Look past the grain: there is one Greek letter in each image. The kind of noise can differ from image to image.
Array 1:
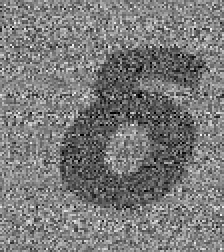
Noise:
rows of uneven size
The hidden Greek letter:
delta
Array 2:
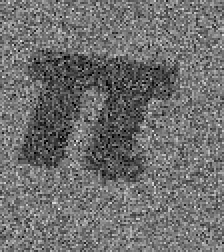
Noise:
independent entries
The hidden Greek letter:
pi
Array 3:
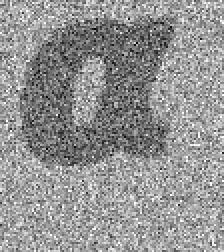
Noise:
independent entries
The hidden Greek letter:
alpha
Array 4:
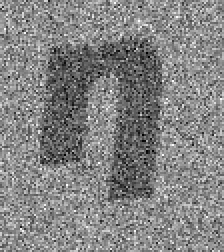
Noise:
independent entries
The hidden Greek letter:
eta
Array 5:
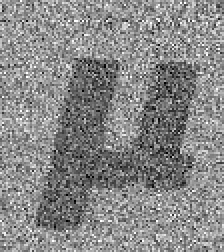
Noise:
low rank plus noise
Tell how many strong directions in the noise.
two
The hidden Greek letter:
mu
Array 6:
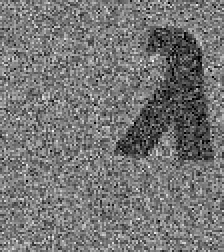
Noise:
low rank plus noise
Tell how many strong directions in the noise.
three or four
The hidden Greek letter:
lambda
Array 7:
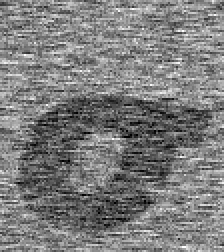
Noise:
streaked along the rows
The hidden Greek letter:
sigma
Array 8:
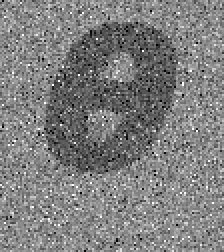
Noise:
heavy tails
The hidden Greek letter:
theta
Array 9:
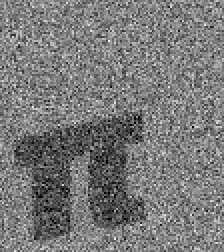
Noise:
low rank plus noise
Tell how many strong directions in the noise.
five to eight
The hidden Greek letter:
pi
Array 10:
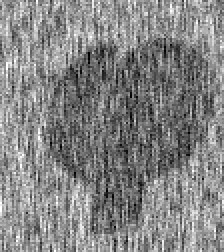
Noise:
streaked along the columns
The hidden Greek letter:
phi
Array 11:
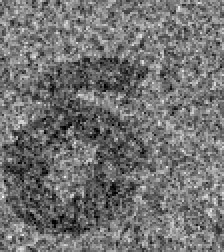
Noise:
blotchy
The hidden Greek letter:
delta
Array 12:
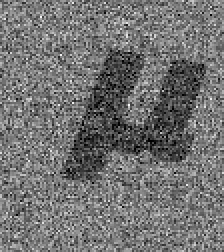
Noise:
low rank plus noise
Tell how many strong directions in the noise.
three or four
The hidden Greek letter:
mu
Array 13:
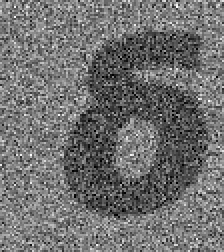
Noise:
low rank plus noise
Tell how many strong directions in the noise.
two
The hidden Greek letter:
delta
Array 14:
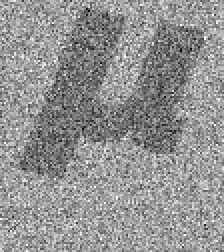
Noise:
independent entries
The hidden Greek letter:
mu
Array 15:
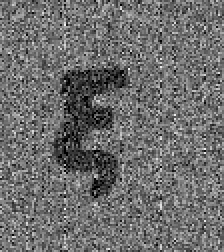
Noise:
columns of uneven size
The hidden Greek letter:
xi
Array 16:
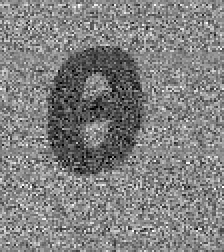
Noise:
rows of uneven size
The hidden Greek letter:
theta
